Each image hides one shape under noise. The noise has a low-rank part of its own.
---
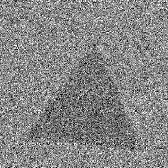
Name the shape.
triangle
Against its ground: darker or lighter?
darker
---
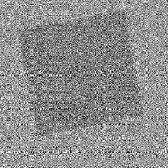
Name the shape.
square
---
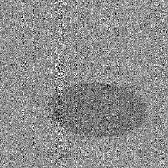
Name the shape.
ellipse
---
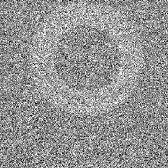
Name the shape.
ring
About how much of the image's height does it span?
two thirds
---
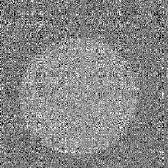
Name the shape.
disc
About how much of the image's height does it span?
two thirds
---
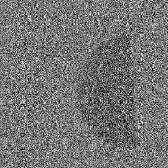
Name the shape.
half disc
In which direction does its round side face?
left
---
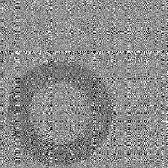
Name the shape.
ring
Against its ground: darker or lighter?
darker
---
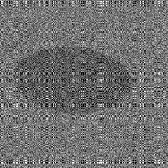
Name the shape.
ellipse
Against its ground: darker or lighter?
darker
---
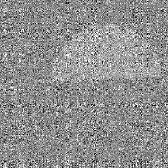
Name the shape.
half disc
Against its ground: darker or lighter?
lighter
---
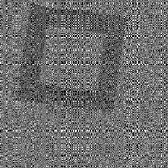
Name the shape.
square frame
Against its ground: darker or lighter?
darker
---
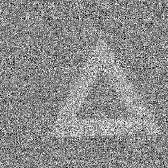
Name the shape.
triangle frame
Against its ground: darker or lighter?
lighter
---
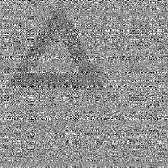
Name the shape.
triangle frame
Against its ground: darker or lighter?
darker
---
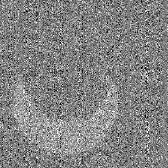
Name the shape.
crescent
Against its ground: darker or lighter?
lighter
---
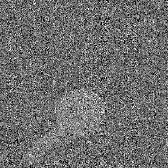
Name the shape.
lollipop
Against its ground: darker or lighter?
lighter
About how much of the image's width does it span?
half
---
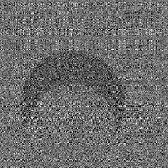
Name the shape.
crescent
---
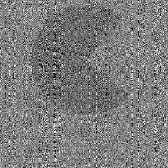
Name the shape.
disc with a wedge cut out
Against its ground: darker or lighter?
darker
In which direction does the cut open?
right
